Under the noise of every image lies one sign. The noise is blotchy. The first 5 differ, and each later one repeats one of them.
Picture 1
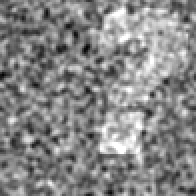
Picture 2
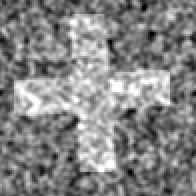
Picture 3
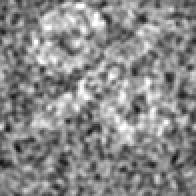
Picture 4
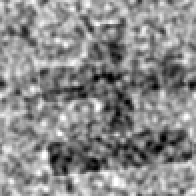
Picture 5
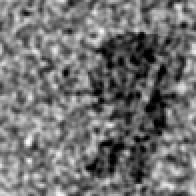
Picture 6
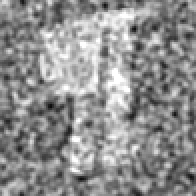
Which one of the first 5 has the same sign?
5
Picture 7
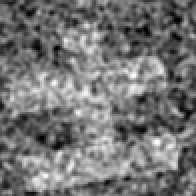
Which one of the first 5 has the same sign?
4
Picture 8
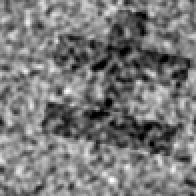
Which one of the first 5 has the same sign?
4
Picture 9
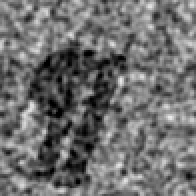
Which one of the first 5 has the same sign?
5
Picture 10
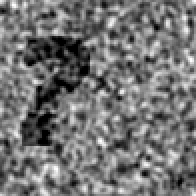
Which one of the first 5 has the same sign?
1
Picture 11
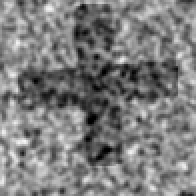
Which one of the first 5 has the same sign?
2
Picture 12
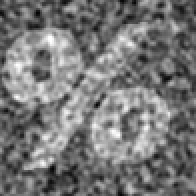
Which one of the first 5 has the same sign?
3
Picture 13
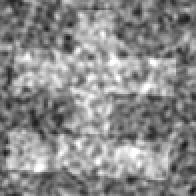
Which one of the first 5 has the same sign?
4
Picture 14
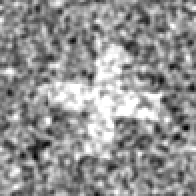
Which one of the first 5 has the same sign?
2
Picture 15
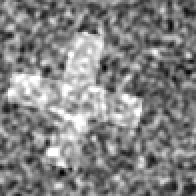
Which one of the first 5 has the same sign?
2
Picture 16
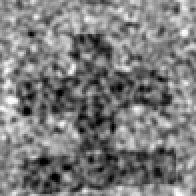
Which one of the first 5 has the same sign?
4
